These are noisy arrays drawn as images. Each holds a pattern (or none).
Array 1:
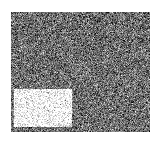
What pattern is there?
one block
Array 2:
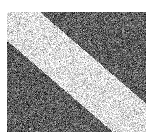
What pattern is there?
a diagonal band
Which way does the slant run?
top left to bottom right
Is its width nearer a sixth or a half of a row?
a half
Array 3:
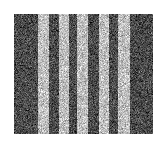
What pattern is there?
bands of columns
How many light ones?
5
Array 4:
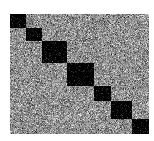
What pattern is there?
blocks along the diagonal
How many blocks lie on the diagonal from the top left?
7
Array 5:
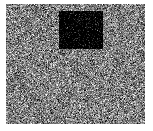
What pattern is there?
one block
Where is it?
top middle
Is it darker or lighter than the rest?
darker
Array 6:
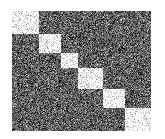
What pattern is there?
blocks along the diagonal
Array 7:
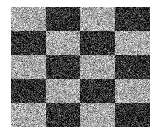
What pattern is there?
a checkerboard
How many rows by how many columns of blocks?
5 by 4
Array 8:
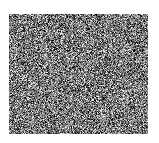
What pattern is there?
only noise
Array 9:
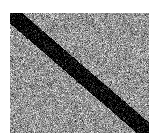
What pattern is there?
a diagonal band
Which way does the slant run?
top left to bottom right
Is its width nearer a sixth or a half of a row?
a sixth
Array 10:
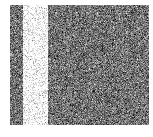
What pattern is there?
one band of columns
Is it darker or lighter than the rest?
lighter
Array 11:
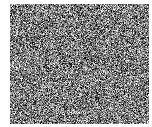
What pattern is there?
only noise
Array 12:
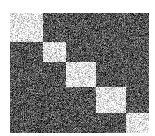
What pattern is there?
blocks along the diagonal
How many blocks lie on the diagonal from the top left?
5
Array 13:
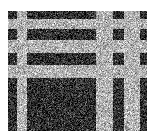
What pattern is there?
bands of rows crossing bands of columns
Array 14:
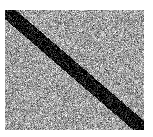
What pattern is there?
a diagonal band
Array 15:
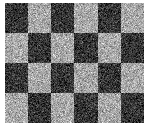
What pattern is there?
a checkerboard
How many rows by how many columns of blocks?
4 by 6
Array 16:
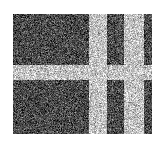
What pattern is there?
bands of rows crossing bands of columns
